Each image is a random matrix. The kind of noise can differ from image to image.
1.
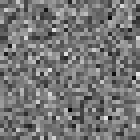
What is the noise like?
independent entries
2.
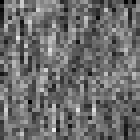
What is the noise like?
streaked along the columns
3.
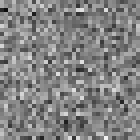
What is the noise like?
low rank plus noise
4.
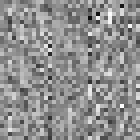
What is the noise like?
columns of uneven size
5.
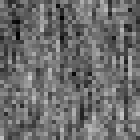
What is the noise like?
streaked along the columns
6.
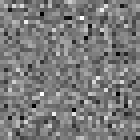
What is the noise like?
heavy tails
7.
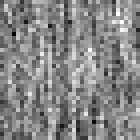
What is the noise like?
streaked along the columns
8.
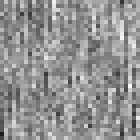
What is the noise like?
streaked along the columns
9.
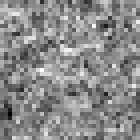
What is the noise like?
blotchy
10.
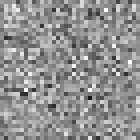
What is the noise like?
low rank plus noise
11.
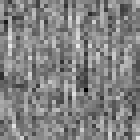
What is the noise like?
streaked along the columns
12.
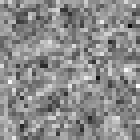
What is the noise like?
blotchy
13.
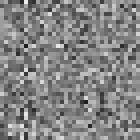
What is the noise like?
low rank plus noise
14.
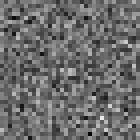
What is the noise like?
independent entries
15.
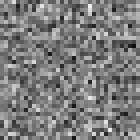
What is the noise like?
low rank plus noise
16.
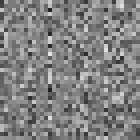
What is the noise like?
columns of uneven size
